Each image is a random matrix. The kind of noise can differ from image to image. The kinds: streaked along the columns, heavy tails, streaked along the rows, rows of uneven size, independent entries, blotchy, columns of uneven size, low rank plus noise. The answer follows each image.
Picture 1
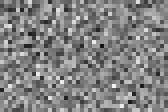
independent entries
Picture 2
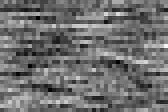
streaked along the rows
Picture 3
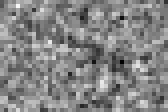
blotchy
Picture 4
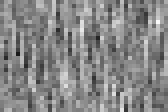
streaked along the columns
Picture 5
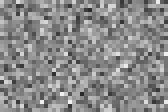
independent entries
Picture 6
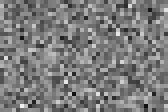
independent entries
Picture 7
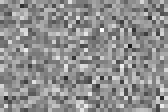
low rank plus noise
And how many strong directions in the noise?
one
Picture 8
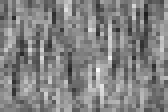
streaked along the columns
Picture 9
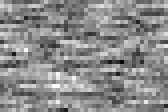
streaked along the rows
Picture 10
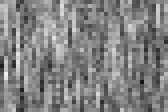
streaked along the columns
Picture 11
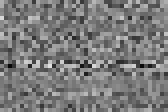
rows of uneven size
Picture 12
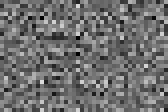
low rank plus noise
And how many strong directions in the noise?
three or four
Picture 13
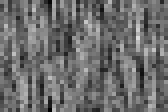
streaked along the columns
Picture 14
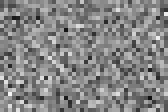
independent entries
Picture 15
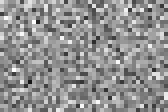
independent entries
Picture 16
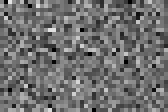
low rank plus noise
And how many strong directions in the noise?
five to eight
